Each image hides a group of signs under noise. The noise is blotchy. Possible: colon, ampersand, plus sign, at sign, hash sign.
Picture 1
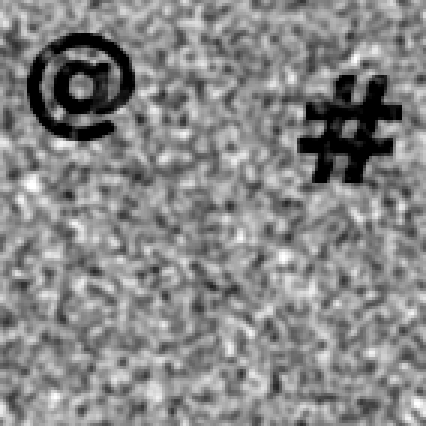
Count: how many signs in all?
2
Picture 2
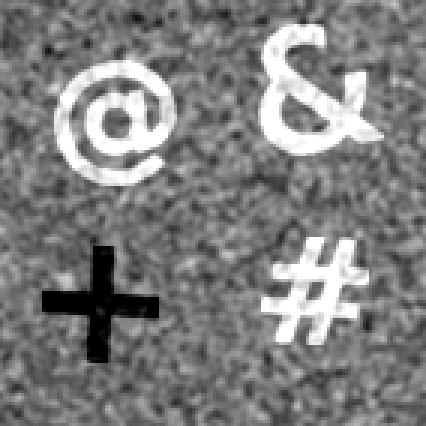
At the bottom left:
plus sign
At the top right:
ampersand
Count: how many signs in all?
4
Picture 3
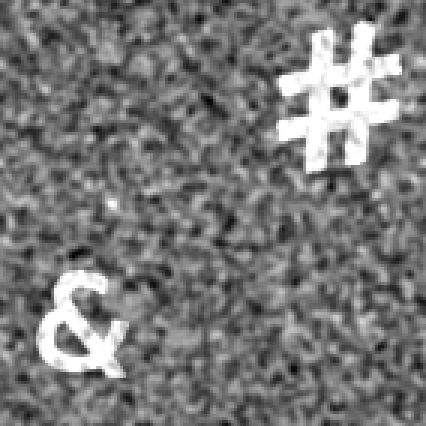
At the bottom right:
nothing
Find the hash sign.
top right
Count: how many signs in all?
2
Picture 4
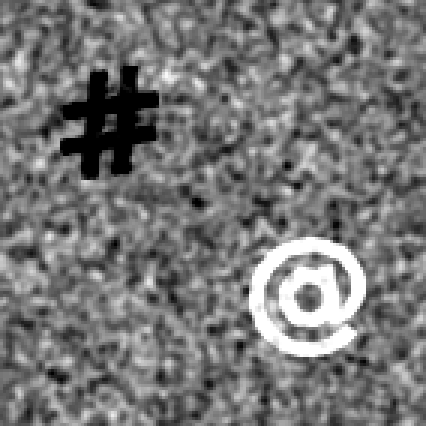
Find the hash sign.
top left
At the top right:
nothing
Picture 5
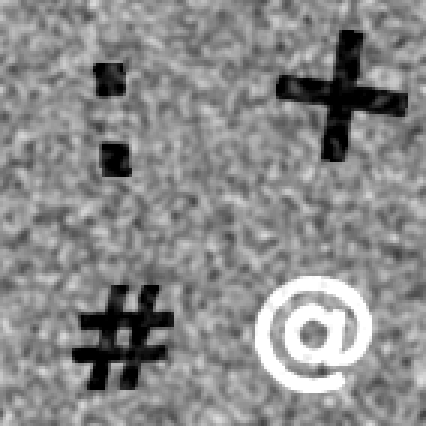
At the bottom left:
hash sign
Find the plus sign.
top right
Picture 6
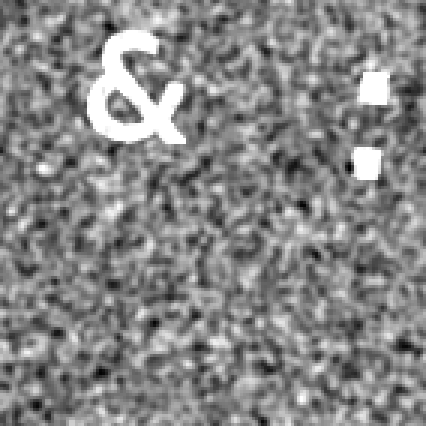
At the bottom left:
nothing
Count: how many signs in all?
2
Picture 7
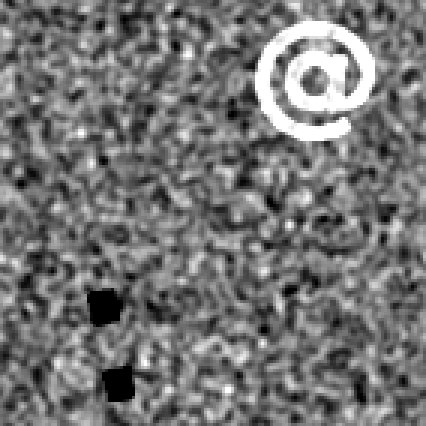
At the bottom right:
nothing
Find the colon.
bottom left
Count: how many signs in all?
2
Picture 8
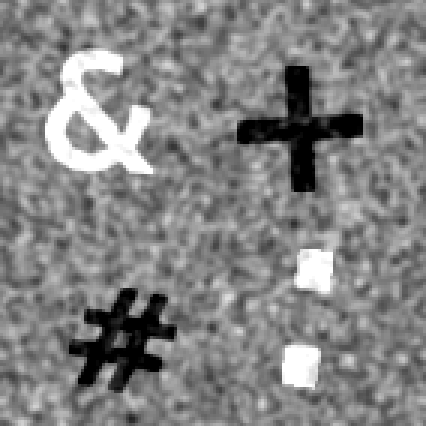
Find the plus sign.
top right
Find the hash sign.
bottom left
